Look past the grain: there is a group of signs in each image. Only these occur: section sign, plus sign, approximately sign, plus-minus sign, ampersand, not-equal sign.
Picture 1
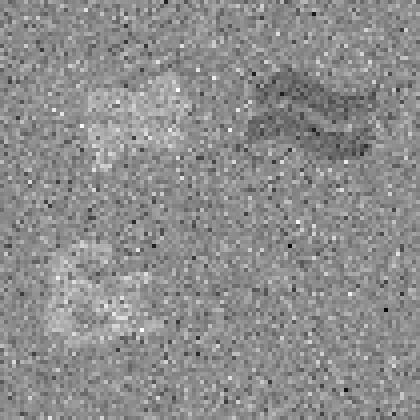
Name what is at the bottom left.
ampersand
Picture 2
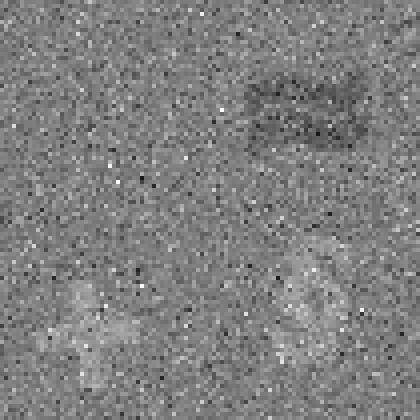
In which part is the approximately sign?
top right
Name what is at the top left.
nothing
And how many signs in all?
3
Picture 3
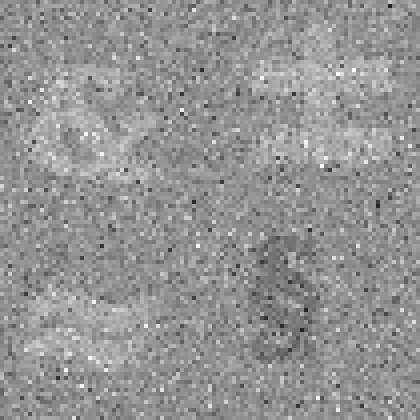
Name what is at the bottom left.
approximately sign
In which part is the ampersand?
top left
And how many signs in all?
4
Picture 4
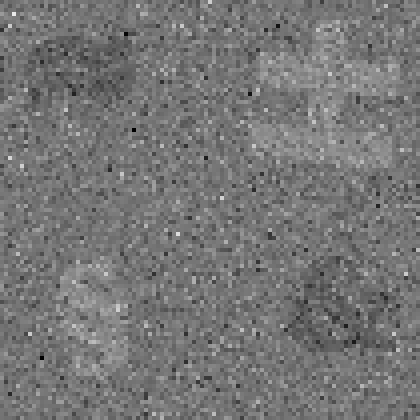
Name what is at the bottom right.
ampersand
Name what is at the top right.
plus-minus sign
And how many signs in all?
4
